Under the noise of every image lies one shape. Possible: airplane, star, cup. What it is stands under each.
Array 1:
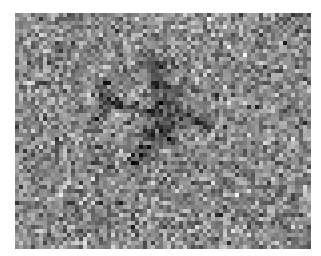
airplane
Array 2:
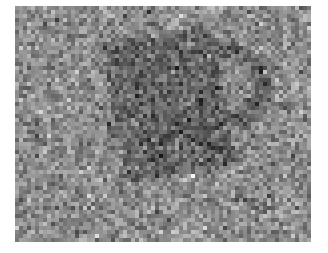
cup
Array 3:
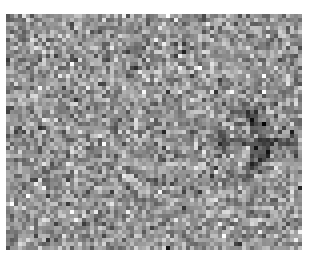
airplane
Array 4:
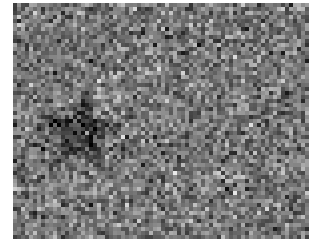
star
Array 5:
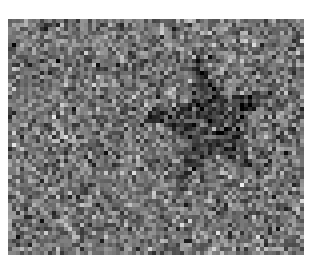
star
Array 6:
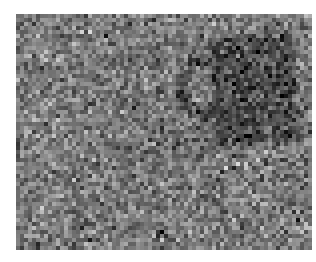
cup
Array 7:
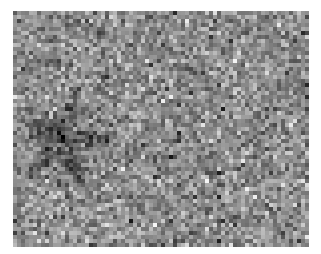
star
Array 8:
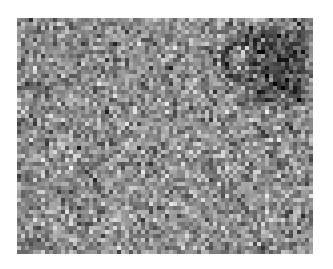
cup
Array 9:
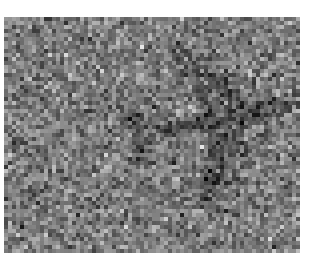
airplane
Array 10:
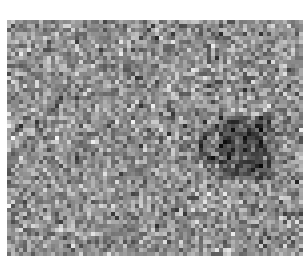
cup
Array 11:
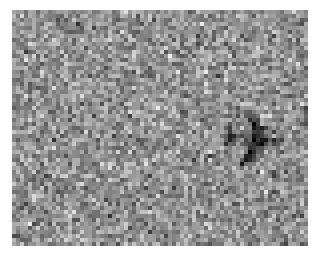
airplane
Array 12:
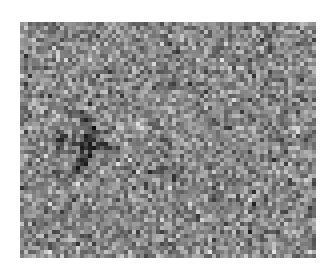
airplane
